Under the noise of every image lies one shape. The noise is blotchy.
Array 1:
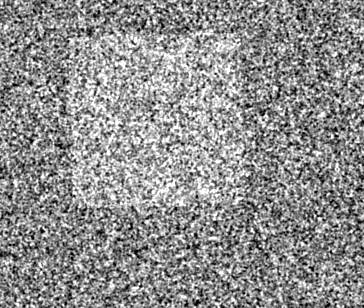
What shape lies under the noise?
square
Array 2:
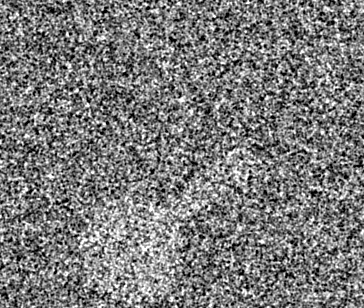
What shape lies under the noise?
lollipop
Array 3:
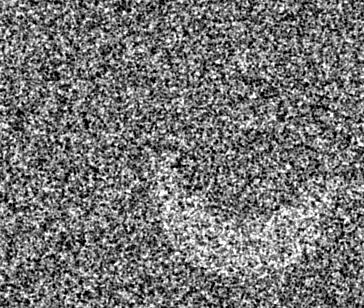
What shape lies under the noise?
crescent
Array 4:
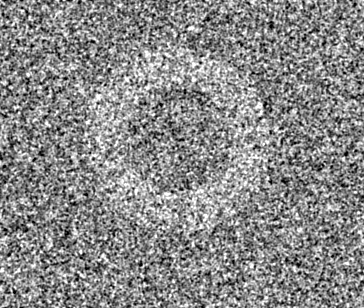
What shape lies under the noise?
ring
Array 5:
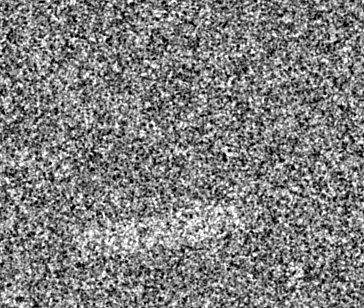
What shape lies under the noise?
bar
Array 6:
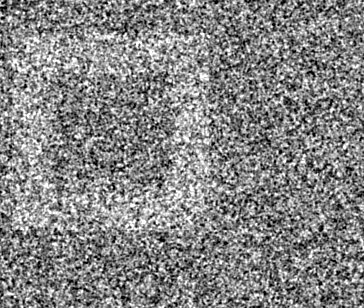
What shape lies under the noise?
square frame
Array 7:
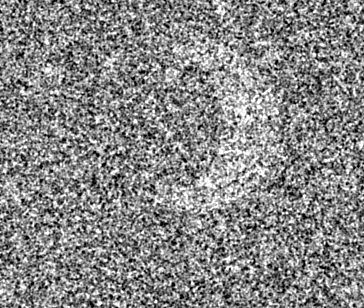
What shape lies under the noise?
crescent
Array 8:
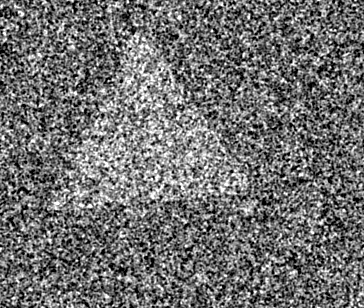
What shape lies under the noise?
triangle
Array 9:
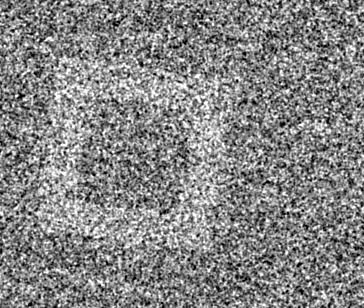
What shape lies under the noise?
square frame
